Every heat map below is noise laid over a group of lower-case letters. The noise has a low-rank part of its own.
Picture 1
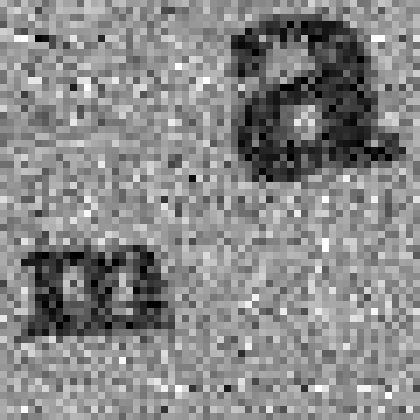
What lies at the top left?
nothing
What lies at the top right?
a
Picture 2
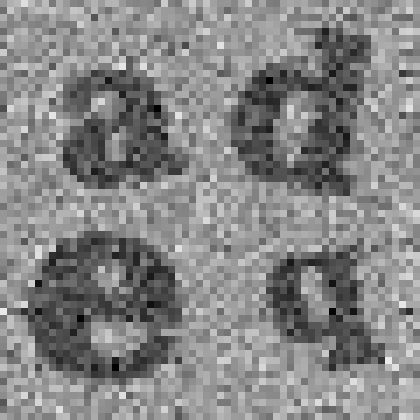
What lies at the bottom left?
e
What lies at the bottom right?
q
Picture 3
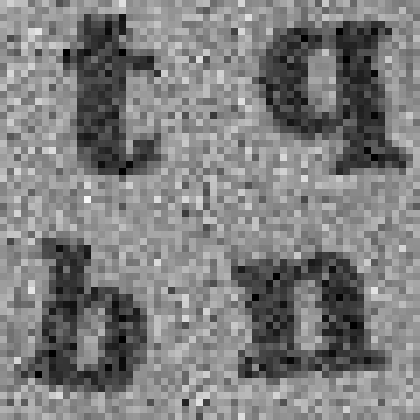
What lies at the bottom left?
b
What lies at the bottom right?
n
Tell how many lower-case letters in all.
4
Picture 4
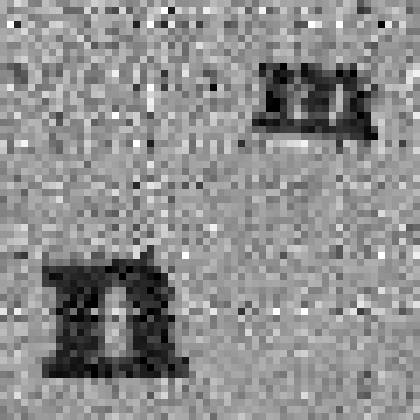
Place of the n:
bottom left
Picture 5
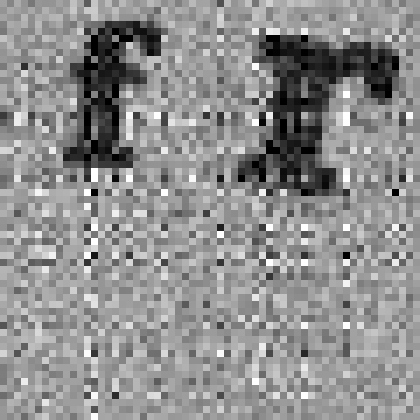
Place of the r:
top right
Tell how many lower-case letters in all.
2
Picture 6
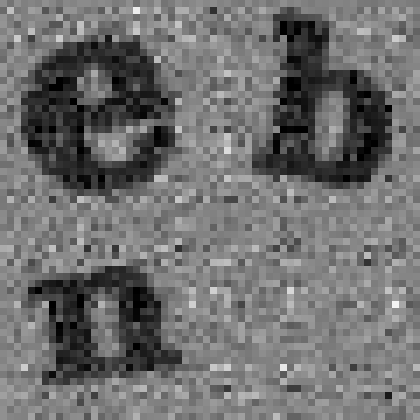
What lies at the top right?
b
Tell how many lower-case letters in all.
3
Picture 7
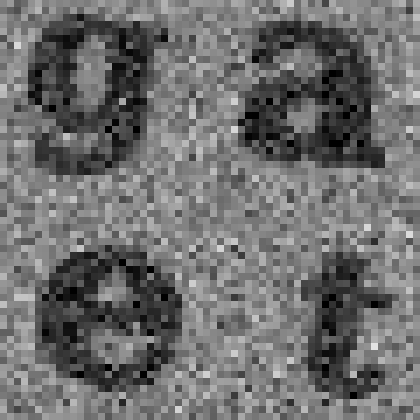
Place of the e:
bottom left
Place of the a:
top right
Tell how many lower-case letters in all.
4
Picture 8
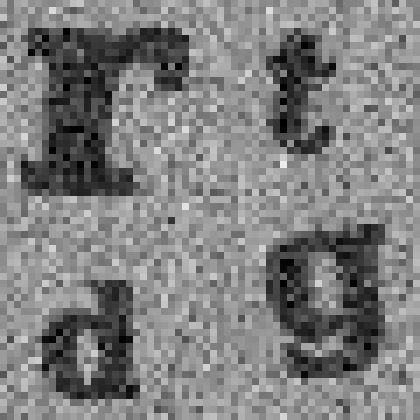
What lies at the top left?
r
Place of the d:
bottom left
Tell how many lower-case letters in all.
4
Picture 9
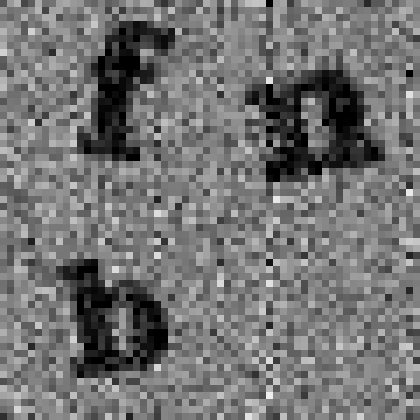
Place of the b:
bottom left
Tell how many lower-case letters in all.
3
